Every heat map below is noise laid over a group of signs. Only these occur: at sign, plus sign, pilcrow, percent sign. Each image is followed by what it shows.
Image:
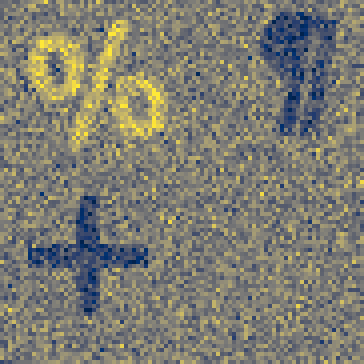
top left: light percent sign; top right: dark pilcrow; bottom left: dark plus sign
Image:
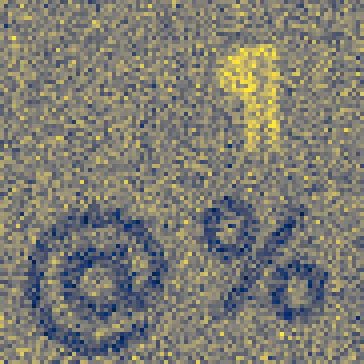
top right: light pilcrow; bottom left: dark at sign; bottom right: dark percent sign
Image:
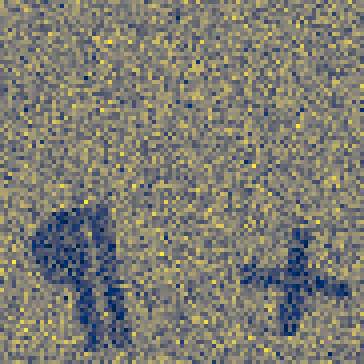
bottom left: dark pilcrow; bottom right: dark plus sign
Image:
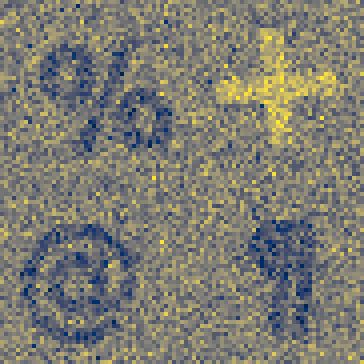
top left: dark percent sign; top right: light plus sign; bottom left: dark at sign; bottom right: dark pilcrow
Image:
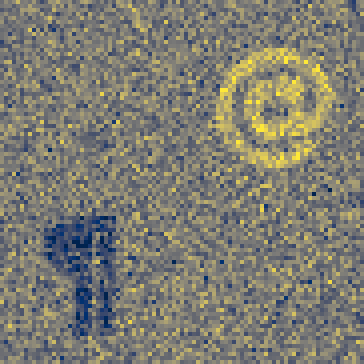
top right: light at sign; bottom left: dark pilcrow
